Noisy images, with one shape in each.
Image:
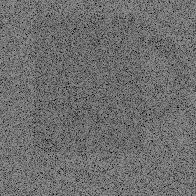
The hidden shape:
cup
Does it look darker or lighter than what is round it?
darker
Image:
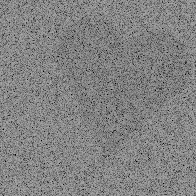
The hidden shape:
heart
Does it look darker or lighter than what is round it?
darker
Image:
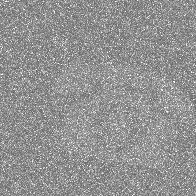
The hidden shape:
telephone
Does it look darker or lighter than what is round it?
lighter
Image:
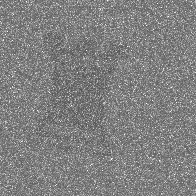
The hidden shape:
chess rook
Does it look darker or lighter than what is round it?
darker
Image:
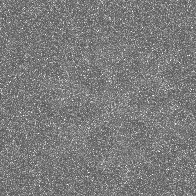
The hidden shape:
snowflake
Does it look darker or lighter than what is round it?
lighter
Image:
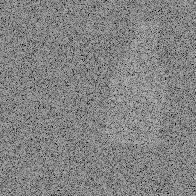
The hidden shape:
bottle
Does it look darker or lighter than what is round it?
lighter
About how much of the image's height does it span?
two thirds
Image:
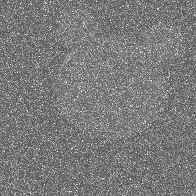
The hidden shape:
bear's head
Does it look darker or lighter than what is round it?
lighter
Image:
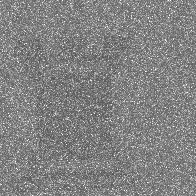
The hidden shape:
chess rook
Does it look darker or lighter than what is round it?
darker
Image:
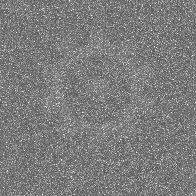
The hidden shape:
gear
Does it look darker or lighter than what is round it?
lighter
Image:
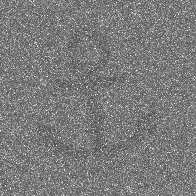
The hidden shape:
anchor
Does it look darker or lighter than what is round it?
darker
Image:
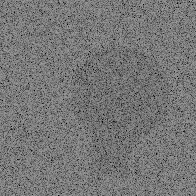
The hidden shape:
light bulb
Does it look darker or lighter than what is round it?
darker
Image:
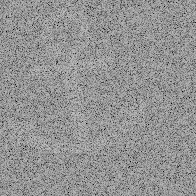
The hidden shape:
anchor
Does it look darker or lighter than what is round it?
lighter
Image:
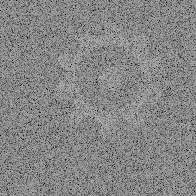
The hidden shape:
gear
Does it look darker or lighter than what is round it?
lighter
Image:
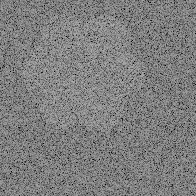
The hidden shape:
flower
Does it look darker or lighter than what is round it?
lighter
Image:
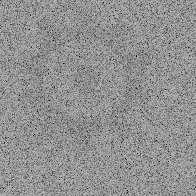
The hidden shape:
gear
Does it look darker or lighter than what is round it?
darker
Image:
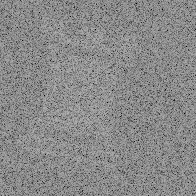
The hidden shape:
chess rook
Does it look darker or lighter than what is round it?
lighter
